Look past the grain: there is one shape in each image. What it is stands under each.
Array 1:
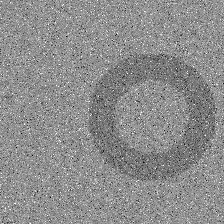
dark ring
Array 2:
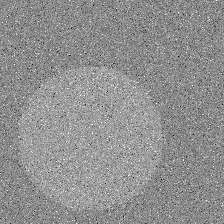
light disc
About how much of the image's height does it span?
two thirds
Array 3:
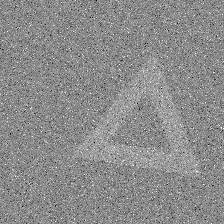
light triangle frame
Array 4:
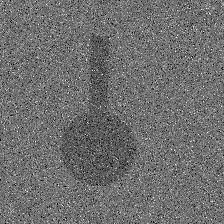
dark lollipop
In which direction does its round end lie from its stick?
down
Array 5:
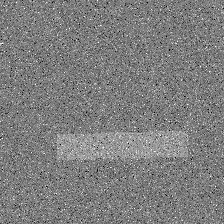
light bar
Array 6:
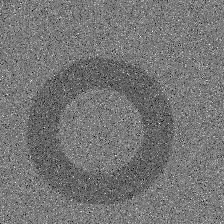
dark ring
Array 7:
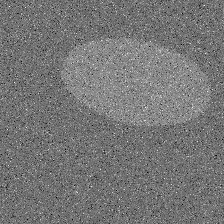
light ellipse
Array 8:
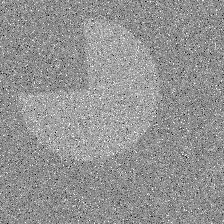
light disc with a wedge cut out
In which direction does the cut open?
up and left
